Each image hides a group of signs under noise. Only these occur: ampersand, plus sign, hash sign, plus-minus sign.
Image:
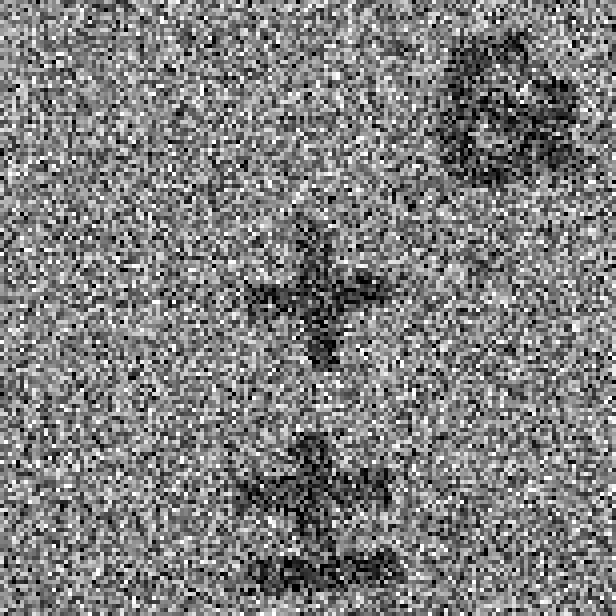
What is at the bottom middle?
plus-minus sign
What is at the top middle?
nothing
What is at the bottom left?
nothing
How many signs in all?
3
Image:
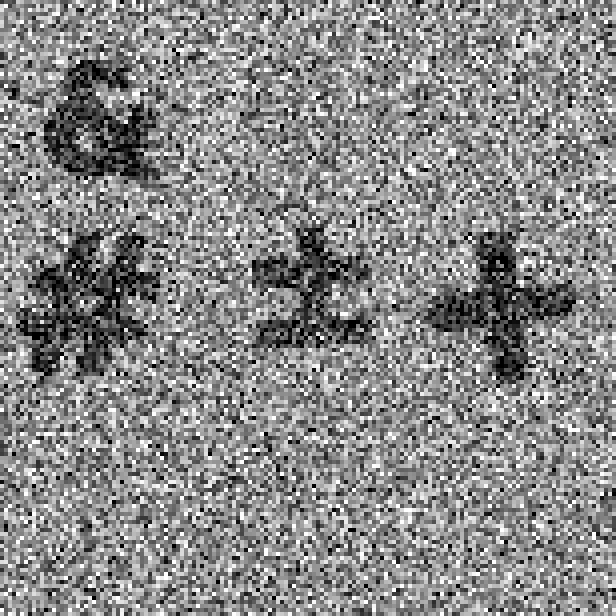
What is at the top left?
ampersand
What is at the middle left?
hash sign
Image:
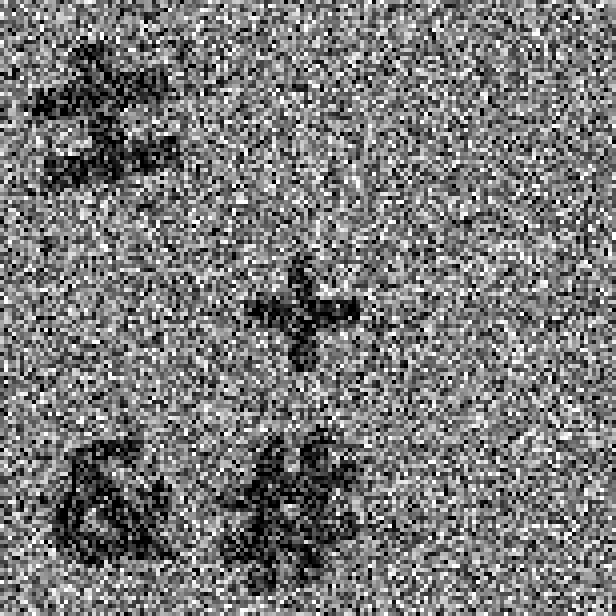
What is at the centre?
plus sign
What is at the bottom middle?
hash sign
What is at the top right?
nothing
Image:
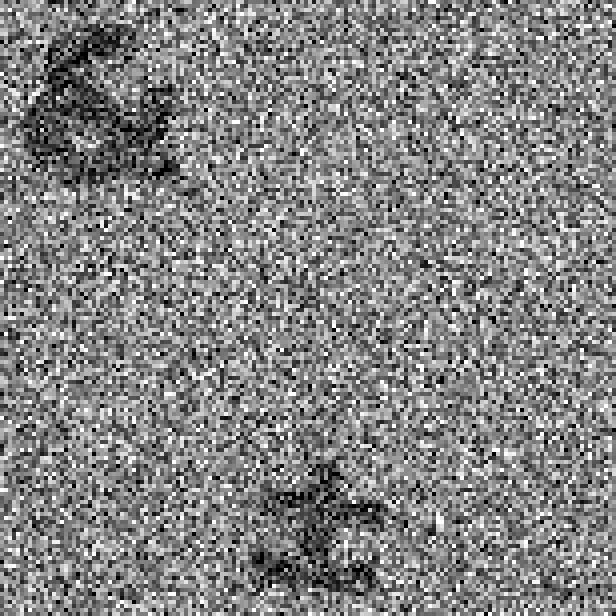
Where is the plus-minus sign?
bottom middle
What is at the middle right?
nothing
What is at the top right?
nothing
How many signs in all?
2
